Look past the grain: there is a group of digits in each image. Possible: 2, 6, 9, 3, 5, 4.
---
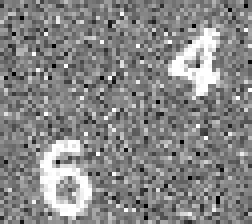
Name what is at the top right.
4
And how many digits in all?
2
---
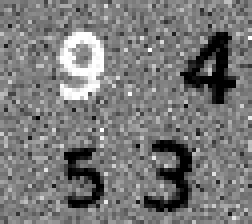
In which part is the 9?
top left
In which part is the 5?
bottom left
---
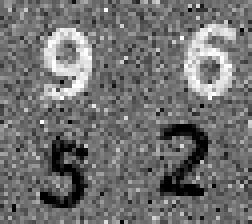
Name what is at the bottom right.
2
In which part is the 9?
top left
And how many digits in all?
4
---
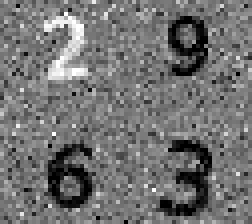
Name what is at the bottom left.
6
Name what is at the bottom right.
3
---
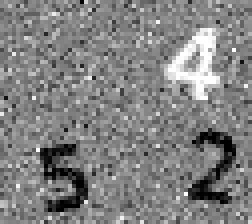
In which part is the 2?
bottom right
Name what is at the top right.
4
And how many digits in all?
3
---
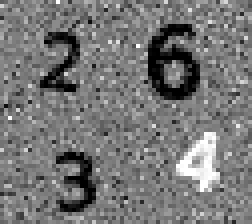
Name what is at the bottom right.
4
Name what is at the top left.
2
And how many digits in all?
4
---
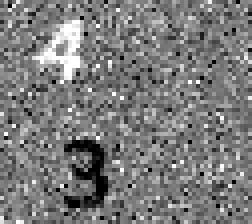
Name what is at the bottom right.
nothing
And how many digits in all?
2
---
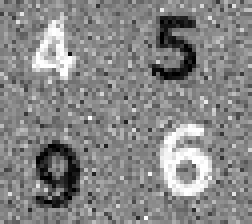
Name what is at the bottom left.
9
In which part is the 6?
bottom right
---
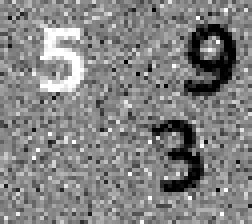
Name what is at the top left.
5
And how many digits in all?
3
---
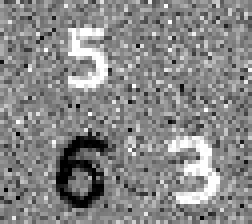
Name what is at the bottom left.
6
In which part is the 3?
bottom right
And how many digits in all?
3
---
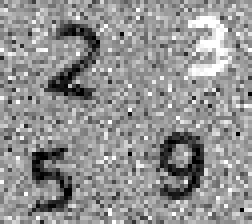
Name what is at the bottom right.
9
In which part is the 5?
bottom left
